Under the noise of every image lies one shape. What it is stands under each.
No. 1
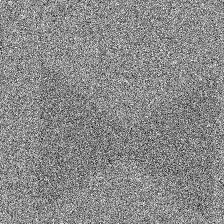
dark bow tie
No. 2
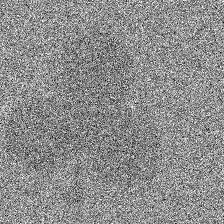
dark club
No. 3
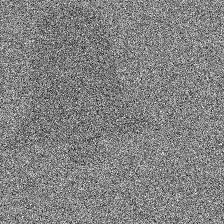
dark bell
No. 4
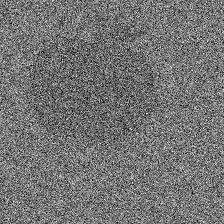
dark apple
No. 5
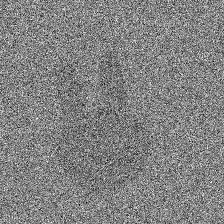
dark rabbit's head
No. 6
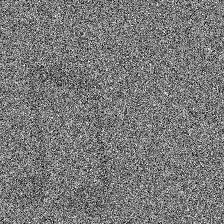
dark pair of musical notes
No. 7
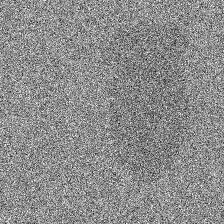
dark footprint
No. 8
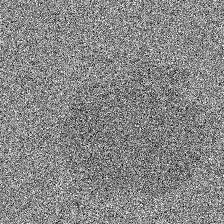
dark apple
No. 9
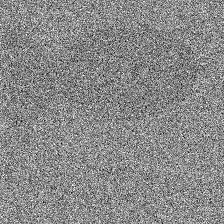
dark fish
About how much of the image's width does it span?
nearly all
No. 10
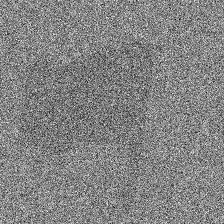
dark flag
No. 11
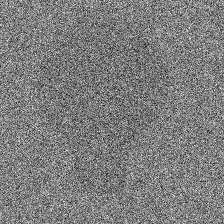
dark light bulb
